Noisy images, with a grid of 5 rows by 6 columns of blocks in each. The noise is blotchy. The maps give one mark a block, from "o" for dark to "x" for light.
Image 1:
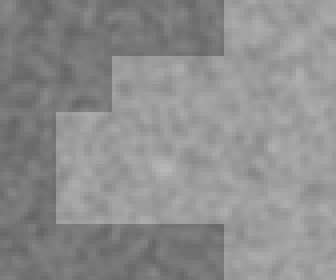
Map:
o o o o x x
o o x x x x
o x x x x x
o x x x x x
o o o o x x
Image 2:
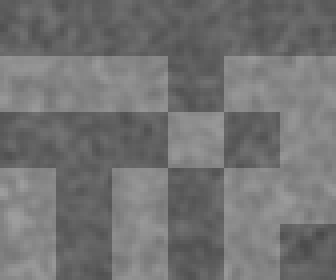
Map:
o o o o o o
x x x o x x
o o o x o x
x o x o x x
x o x o x o
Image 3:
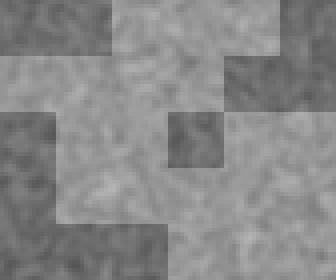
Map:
o o x x x o
x x x x o o
o x x o x x
o x x x x x
o o o x x x
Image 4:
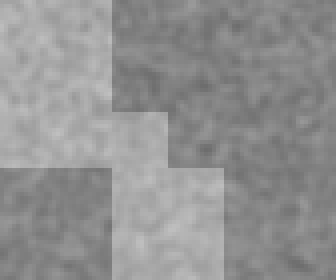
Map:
x x o o o o
x x o o o o
x x x o o o
o o x x o o
o o x x o o
